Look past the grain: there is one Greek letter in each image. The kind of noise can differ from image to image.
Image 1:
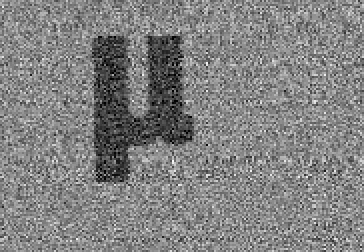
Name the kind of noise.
low rank plus noise
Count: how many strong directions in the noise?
five to eight
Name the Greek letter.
mu
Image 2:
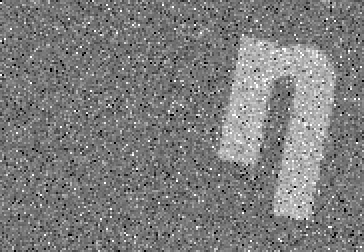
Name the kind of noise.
heavy tails
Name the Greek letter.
eta
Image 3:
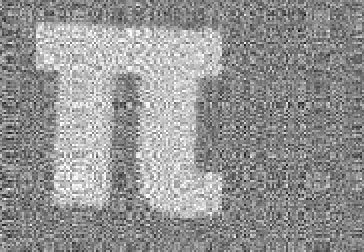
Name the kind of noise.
low rank plus noise
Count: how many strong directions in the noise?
two
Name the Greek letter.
pi
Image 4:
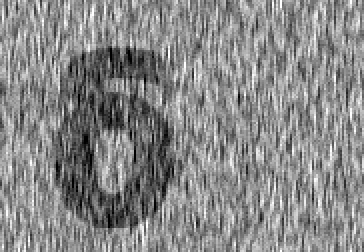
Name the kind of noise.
streaked along the columns
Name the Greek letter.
delta
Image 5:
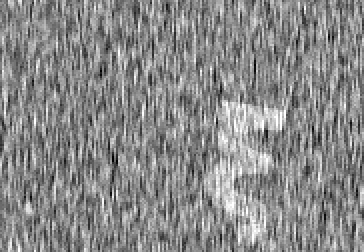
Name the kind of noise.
streaked along the columns
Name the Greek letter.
xi
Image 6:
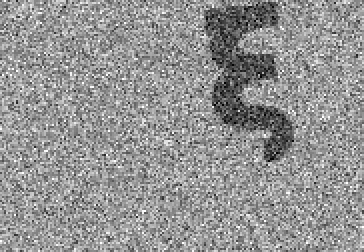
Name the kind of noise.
independent entries
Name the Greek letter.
xi
